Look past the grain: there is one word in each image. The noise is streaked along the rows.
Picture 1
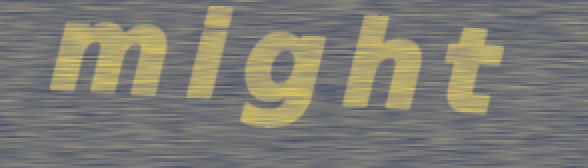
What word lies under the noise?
might
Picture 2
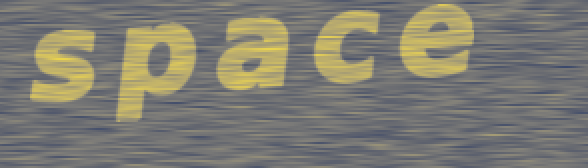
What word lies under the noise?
space
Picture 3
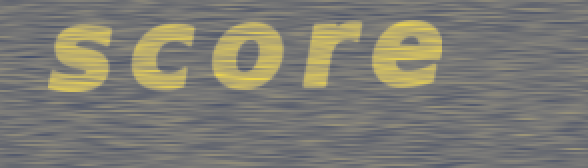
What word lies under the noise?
score
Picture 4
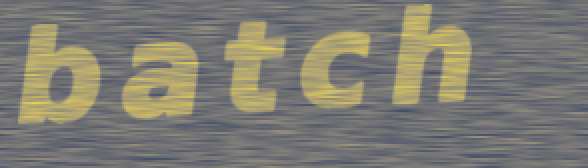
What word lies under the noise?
batch
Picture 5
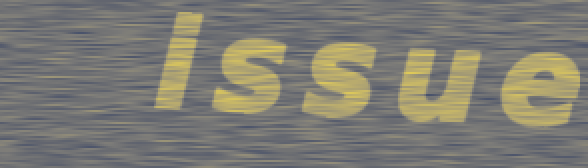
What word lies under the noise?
issue
